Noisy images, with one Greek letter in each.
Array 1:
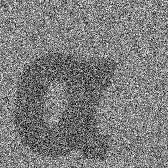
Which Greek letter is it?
alpha
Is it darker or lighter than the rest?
darker
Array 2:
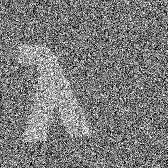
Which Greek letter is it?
lambda
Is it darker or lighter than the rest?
lighter
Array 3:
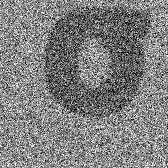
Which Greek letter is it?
sigma
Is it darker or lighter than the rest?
darker
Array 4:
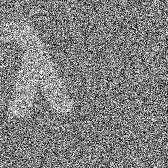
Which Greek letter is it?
lambda
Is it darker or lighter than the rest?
lighter
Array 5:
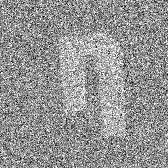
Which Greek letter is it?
eta
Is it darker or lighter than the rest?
lighter
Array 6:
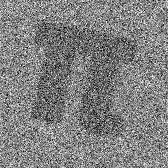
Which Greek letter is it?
pi
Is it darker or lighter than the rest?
darker
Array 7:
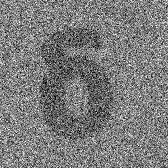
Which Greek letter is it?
delta
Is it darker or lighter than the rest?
darker
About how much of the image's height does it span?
two thirds
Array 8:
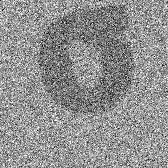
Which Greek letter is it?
sigma
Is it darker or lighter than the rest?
darker
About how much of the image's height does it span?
two thirds
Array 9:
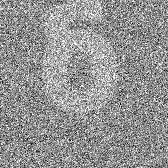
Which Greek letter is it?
delta
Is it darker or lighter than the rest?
lighter
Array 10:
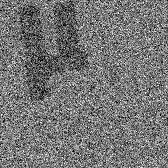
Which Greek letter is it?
mu
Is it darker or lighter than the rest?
darker
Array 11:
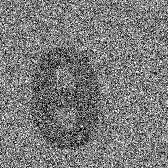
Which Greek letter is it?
theta
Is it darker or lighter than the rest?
darker
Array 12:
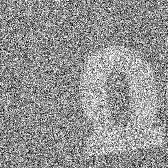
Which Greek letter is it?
omega
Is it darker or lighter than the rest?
lighter
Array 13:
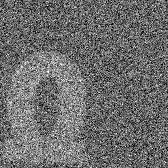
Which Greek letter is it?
omega
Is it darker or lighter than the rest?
lighter
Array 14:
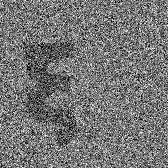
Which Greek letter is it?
xi
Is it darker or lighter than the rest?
darker
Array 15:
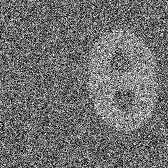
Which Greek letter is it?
theta
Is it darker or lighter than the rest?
lighter
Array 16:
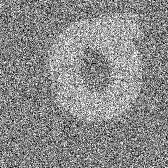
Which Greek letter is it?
sigma
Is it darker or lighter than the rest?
lighter
